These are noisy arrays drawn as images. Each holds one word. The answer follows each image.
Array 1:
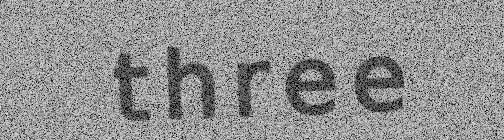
three
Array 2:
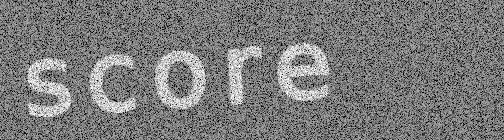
score
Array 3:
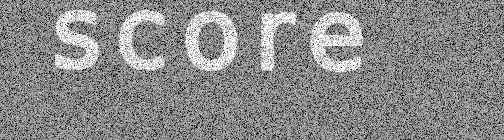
score
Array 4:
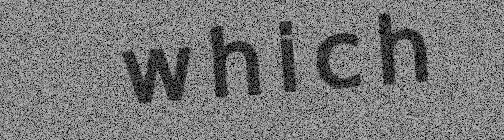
which
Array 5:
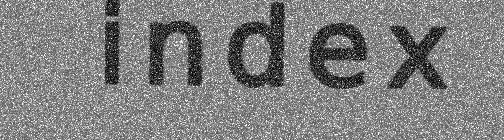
index
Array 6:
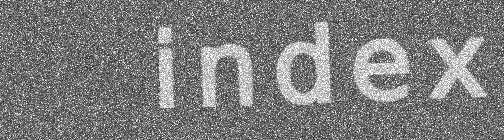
index
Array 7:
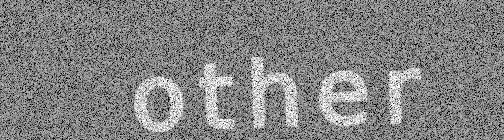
other
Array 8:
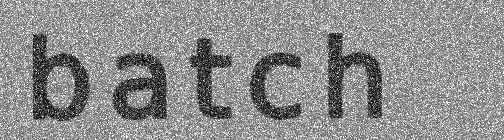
batch
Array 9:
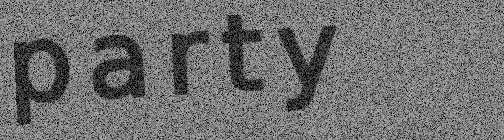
party
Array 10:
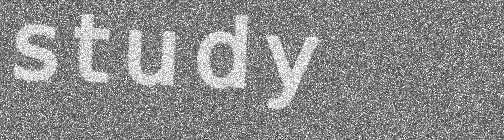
study
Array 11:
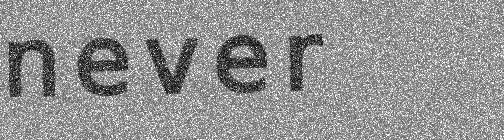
never
